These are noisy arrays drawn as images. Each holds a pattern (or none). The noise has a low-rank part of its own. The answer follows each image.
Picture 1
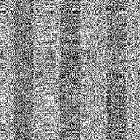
vertical stripes
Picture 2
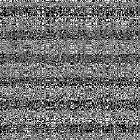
horizontal stripes
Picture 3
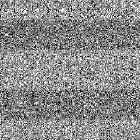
horizontal stripes
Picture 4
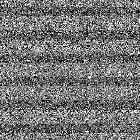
horizontal stripes
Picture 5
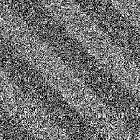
diagonal stripes
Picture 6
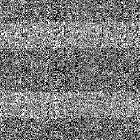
horizontal stripes
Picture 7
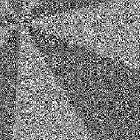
spokes from one point
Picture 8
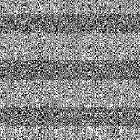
horizontal stripes
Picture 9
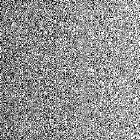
a smooth slope
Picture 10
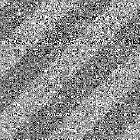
diagonal stripes
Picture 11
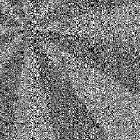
spokes from one point
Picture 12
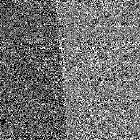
a sharp edge
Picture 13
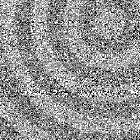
rings round one point
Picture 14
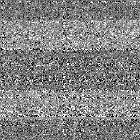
horizontal stripes
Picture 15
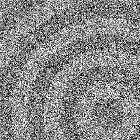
rings round one point
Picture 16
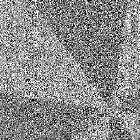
spokes from one point
